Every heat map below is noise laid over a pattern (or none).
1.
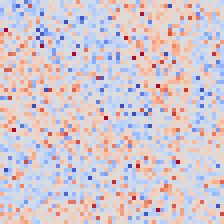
spokes from one point
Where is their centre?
bottom right
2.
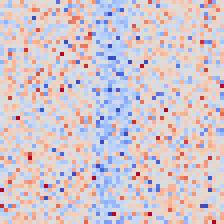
one vertical stripe
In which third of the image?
middle
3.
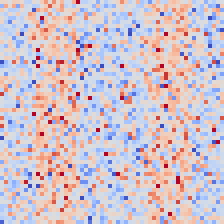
vertical stripes
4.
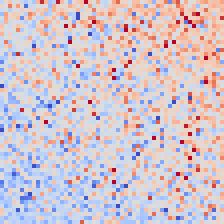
a smooth slope
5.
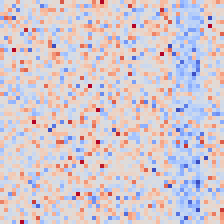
one vertical stripe
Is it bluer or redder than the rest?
bluer
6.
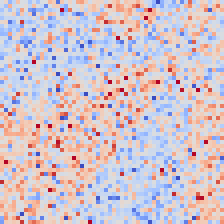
spokes from one point
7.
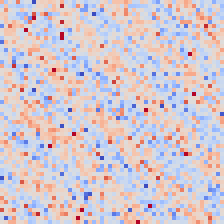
diagonal stripes
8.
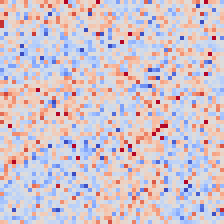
spokes from one point
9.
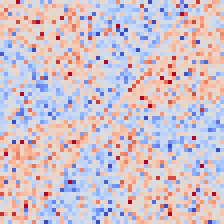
spokes from one point
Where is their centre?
centre
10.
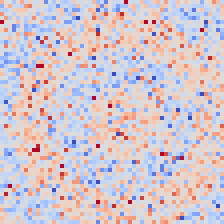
rings round one point
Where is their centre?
centre
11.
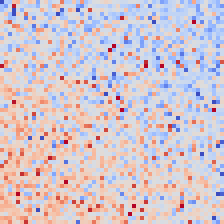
a smooth slope
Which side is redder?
bottom left
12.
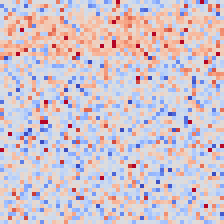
one horizontal stripe
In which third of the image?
top
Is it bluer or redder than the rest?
redder
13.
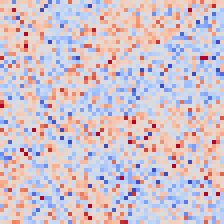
spokes from one point
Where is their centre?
middle left
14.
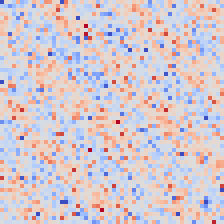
diagonal stripes
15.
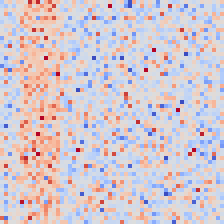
one vertical stripe
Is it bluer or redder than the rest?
redder
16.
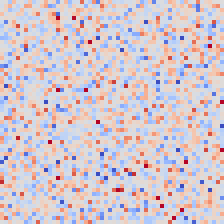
only noise
